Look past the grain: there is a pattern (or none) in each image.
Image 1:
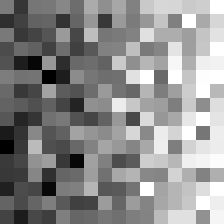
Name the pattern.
a smooth slope
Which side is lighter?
right
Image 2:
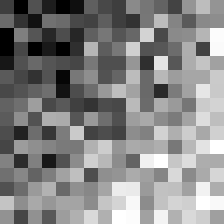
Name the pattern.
a smooth slope
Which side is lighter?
bottom right
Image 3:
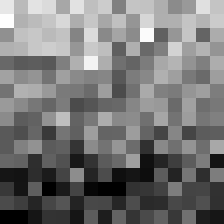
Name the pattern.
a smooth slope
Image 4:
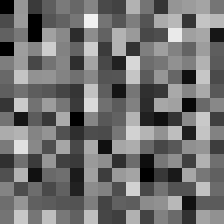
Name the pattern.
vertical stripes
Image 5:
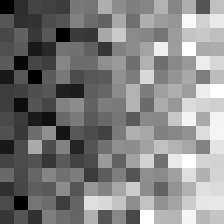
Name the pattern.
a smooth slope
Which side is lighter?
right
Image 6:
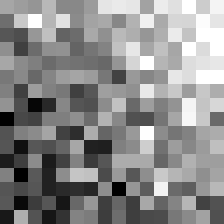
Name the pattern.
a smooth slope
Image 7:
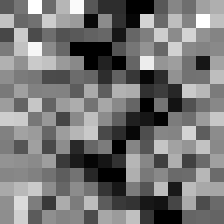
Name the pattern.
a wavy band
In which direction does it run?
top to bottom
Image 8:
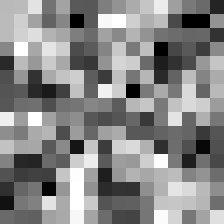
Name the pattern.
spokes from one point
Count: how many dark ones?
6
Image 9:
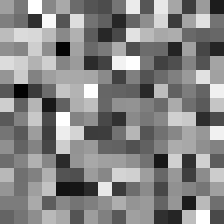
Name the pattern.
only noise
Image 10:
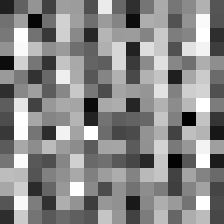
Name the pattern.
vertical stripes
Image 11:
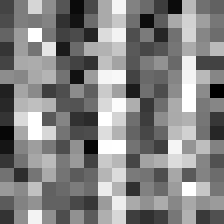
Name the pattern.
vertical stripes
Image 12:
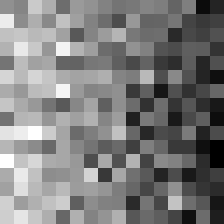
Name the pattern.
a smooth slope
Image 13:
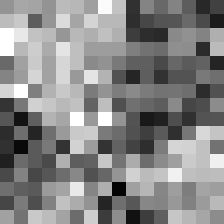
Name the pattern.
spokes from one point
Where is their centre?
bottom middle
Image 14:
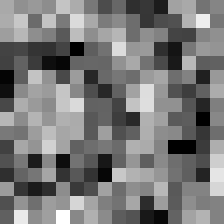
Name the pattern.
rings round one point
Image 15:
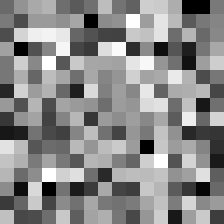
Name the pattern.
only noise
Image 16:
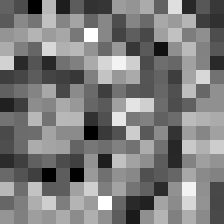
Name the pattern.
rings round one point
